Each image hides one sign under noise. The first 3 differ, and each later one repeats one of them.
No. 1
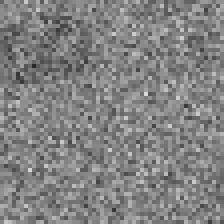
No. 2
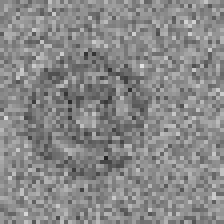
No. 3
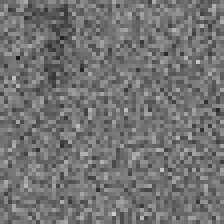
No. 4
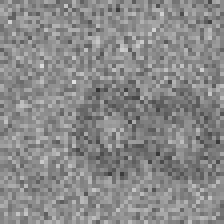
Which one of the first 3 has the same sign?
1
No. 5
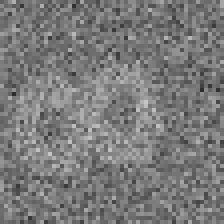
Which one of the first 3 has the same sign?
1
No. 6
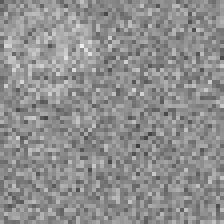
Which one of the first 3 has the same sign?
2
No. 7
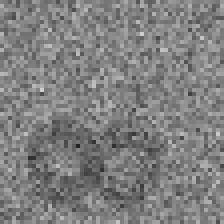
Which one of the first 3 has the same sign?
1
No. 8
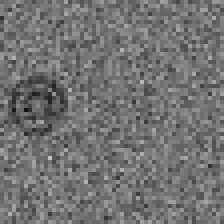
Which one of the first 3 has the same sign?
2
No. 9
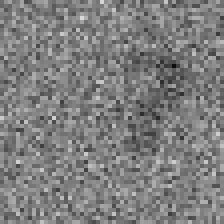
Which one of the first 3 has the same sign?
3
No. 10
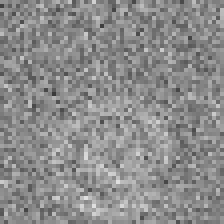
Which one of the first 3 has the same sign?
2
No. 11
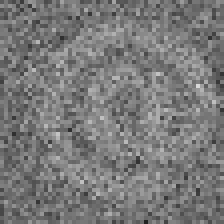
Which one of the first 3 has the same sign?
2
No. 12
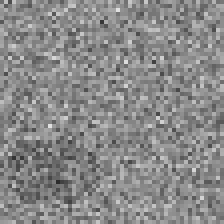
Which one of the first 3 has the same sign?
1
